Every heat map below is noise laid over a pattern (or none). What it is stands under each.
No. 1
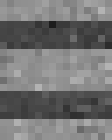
horizontal stripes
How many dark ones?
2
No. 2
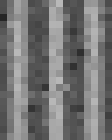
vertical stripes
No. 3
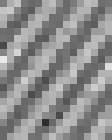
diagonal stripes
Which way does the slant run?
bottom left to top right
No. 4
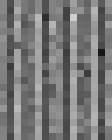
vertical stripes
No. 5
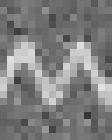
a wavy band
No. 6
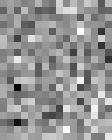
only noise
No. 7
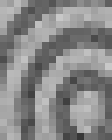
rings round one point
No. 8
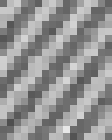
diagonal stripes
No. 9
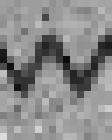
a wavy band
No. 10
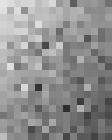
a smooth slope
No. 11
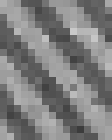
diagonal stripes
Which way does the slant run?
top left to bottom right
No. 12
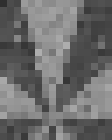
spokes from one point
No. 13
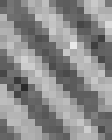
diagonal stripes
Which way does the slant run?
top left to bottom right
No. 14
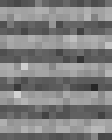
horizontal stripes
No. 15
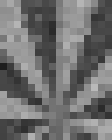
spokes from one point
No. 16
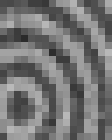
rings round one point
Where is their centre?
bottom left
